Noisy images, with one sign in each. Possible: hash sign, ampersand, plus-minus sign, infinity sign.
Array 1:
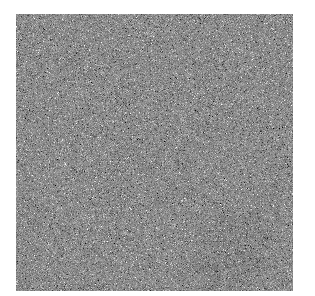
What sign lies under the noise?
hash sign
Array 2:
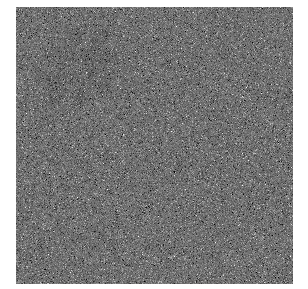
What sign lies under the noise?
hash sign
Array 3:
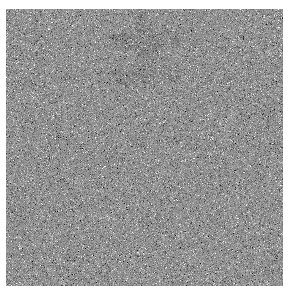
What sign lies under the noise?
plus-minus sign
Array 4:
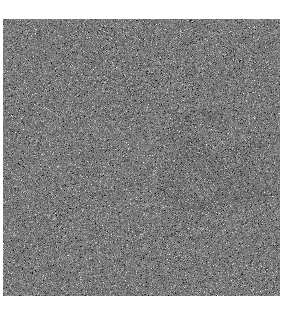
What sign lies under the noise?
ampersand
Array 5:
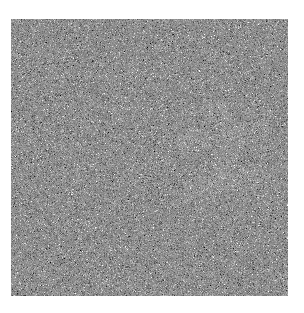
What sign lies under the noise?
plus-minus sign
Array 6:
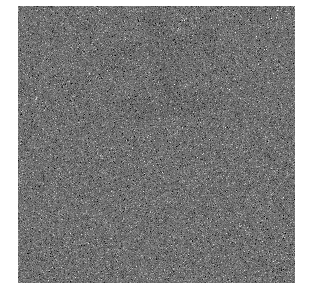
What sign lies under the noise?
plus-minus sign
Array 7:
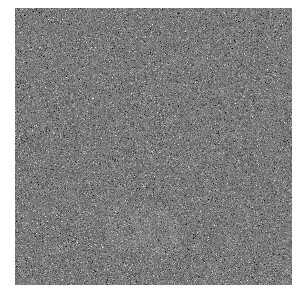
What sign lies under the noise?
infinity sign
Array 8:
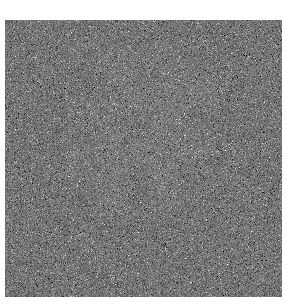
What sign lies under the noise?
hash sign
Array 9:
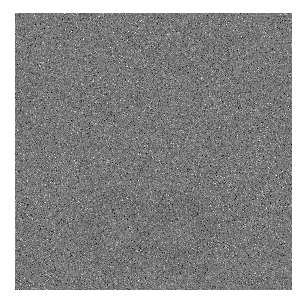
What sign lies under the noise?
infinity sign
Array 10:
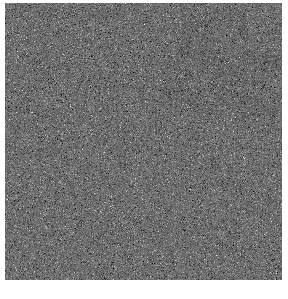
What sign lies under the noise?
ampersand
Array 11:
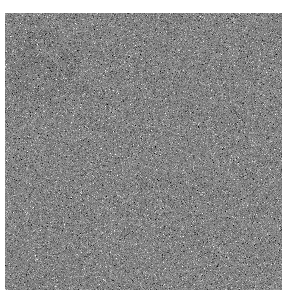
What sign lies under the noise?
ampersand
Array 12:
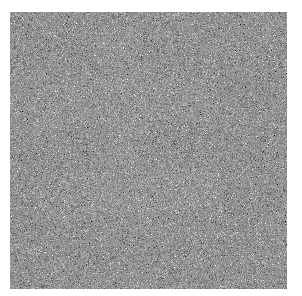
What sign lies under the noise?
plus-minus sign
